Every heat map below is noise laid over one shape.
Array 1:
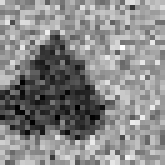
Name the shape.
heart
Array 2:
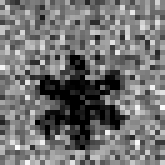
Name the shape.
asterisk
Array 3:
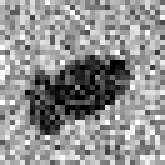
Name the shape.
footprint
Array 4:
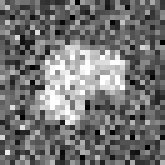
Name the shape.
car
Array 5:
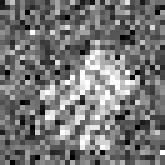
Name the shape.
chess queen
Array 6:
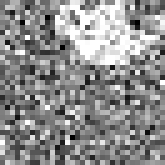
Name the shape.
teapot
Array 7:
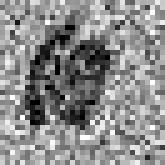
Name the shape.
telephone
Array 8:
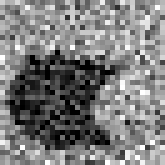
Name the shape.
cat's head
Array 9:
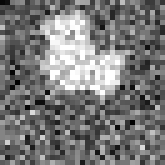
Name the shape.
car
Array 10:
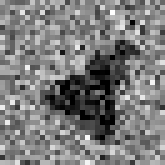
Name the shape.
chess pawn
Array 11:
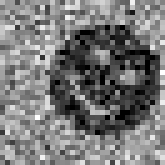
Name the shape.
smiling face
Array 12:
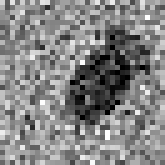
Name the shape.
footprint
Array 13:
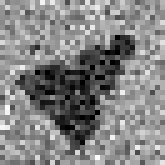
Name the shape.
chess pawn
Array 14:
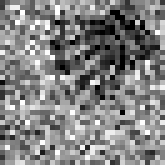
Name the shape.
chess queen
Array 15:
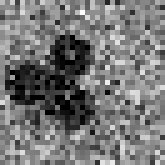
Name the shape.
club
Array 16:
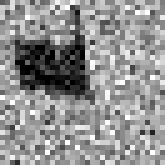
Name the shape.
flag
